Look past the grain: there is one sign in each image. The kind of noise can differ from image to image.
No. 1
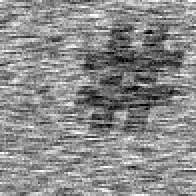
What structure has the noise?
streaked along the rows
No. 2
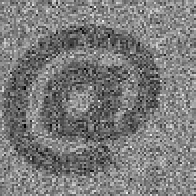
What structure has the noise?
low rank plus noise
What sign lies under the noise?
at sign
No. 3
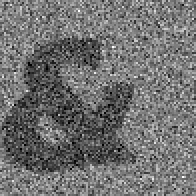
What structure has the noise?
independent entries
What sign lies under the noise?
ampersand
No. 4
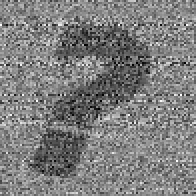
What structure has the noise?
rows of uneven size
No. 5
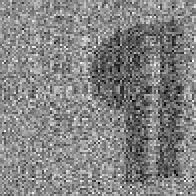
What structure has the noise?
low rank plus noise
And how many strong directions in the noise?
two
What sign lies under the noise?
pilcrow
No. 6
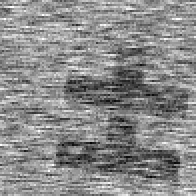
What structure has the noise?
streaked along the rows
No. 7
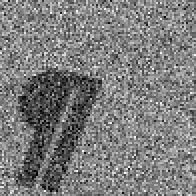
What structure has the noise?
independent entries
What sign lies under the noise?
pilcrow
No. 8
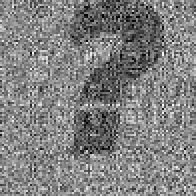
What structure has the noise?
low rank plus noise
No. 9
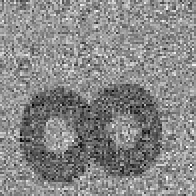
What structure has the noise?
low rank plus noise
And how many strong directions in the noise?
five to eight
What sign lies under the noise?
infinity sign
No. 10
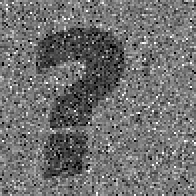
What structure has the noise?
heavy tails
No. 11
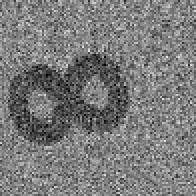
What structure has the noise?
low rank plus noise
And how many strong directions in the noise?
five to eight
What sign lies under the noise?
infinity sign
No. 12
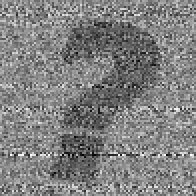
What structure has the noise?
rows of uneven size
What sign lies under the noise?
question mark
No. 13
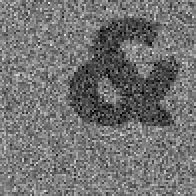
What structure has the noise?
independent entries
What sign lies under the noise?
ampersand
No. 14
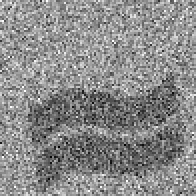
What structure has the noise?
independent entries
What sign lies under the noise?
approximately sign
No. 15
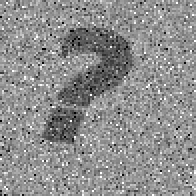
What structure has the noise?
heavy tails
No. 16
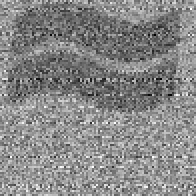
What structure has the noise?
rows of uneven size
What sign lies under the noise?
approximately sign
